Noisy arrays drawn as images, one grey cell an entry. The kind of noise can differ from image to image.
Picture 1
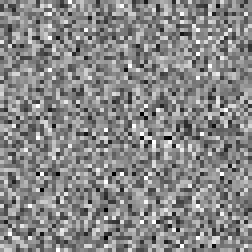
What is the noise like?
low rank plus noise
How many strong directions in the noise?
five to eight
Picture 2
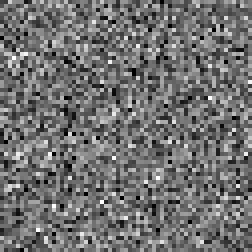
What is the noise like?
independent entries
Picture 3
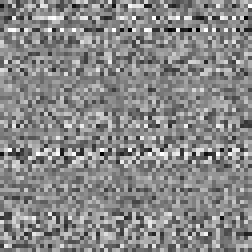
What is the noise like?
rows of uneven size
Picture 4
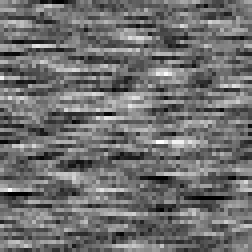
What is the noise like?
streaked along the rows
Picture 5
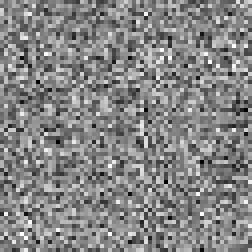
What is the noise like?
low rank plus noise
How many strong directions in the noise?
five to eight
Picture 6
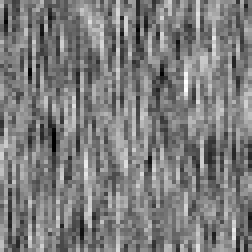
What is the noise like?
streaked along the columns
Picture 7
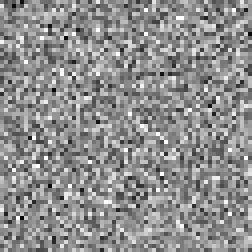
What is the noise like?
independent entries
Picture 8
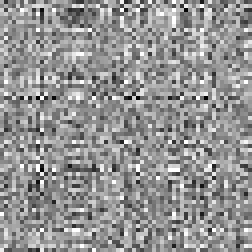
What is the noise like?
low rank plus noise
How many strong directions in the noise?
two
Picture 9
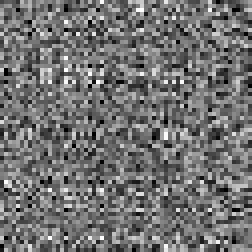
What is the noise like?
low rank plus noise
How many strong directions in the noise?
three or four
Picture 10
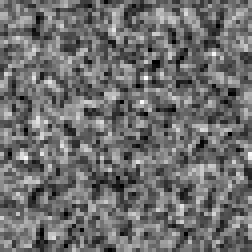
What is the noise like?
blotchy
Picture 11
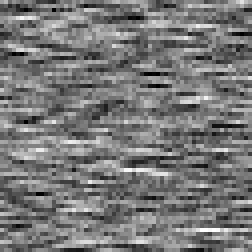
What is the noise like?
streaked along the rows
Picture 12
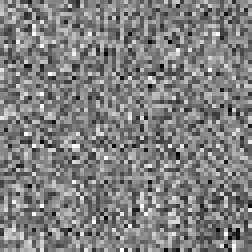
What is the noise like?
low rank plus noise
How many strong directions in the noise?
five to eight
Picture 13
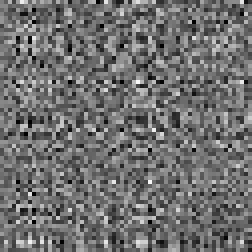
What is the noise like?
low rank plus noise
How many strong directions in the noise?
two
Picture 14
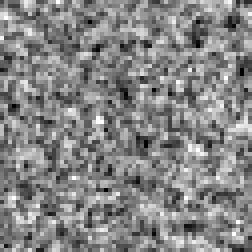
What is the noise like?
blotchy
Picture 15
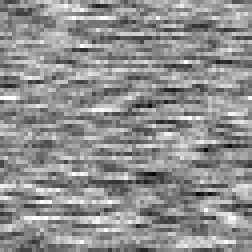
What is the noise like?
streaked along the rows
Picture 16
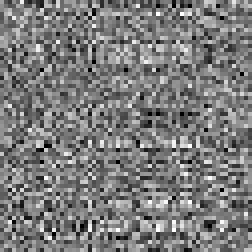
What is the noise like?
low rank plus noise
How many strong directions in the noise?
one
